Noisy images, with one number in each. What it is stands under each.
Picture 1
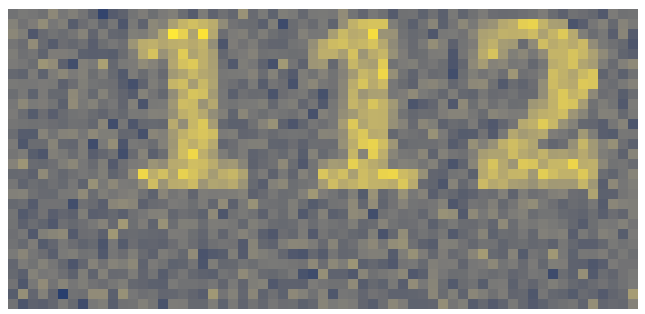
112
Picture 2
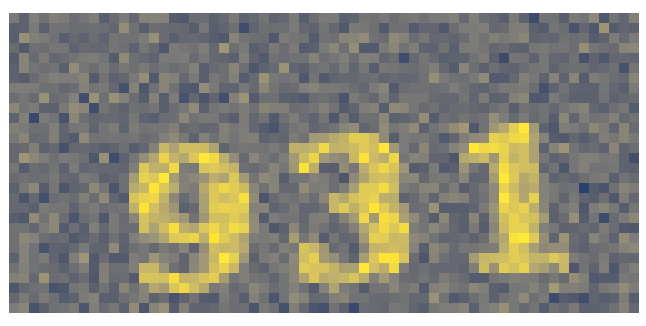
931
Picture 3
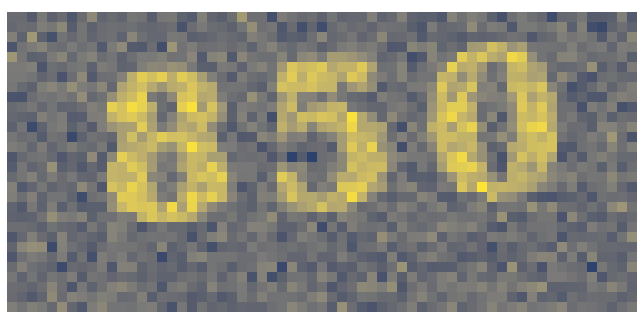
850
